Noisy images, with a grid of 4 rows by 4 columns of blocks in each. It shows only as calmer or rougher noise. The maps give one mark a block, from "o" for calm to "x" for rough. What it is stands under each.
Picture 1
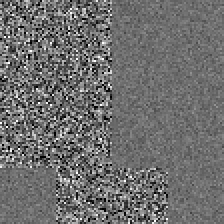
x x o o
x x o o
x x o o
o x x o
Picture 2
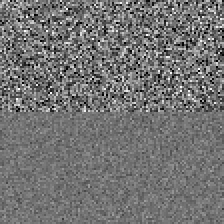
x x x x
x x x x
o o o o
o o o o
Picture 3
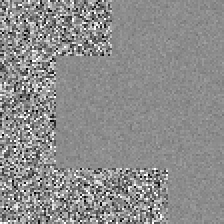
x x o o
x o o o
x o o o
x x x o
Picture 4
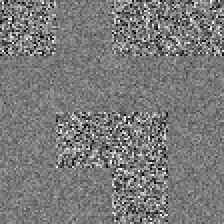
x o x x
o o o o
o x x o
o o x o
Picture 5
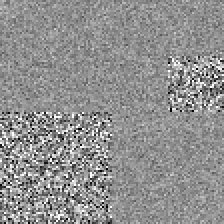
o o o o
o o o x
x x o o
x x o o
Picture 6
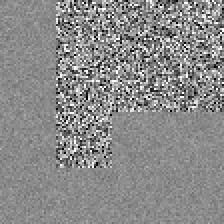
o x x x
o x x x
o x o o
o o o o
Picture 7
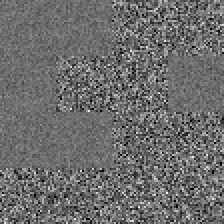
o o x x
o x x o
o o x x
x x x x
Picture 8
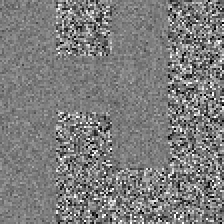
o x o x
o o o x
o x o x
o x x x
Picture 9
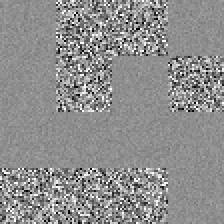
o x x o
o x o x
o o o o
x x x o
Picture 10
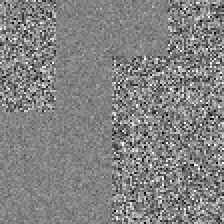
x o o x
x o x x
o o x x
o o x x
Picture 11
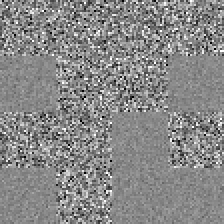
x x x x
o x x o
x x o x
o x o o
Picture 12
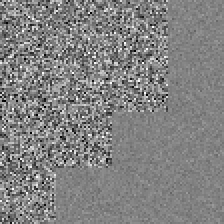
x x x o
x x x o
x x o o
x o o o
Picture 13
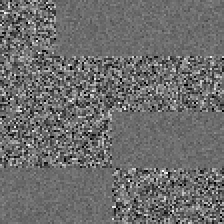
x o o o
x x x x
x x o o
o o x x
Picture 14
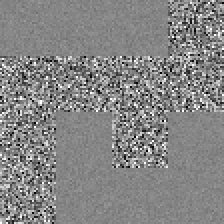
o o o x
x x x x
x o x o
x o o o
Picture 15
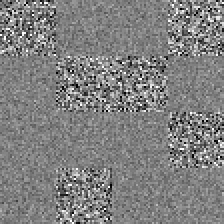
x o o x
o x x o
o o o x
o x o o
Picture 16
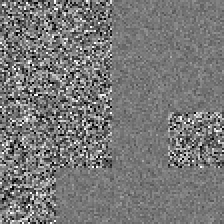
x x o o
x x o o
x x o x
x o o o
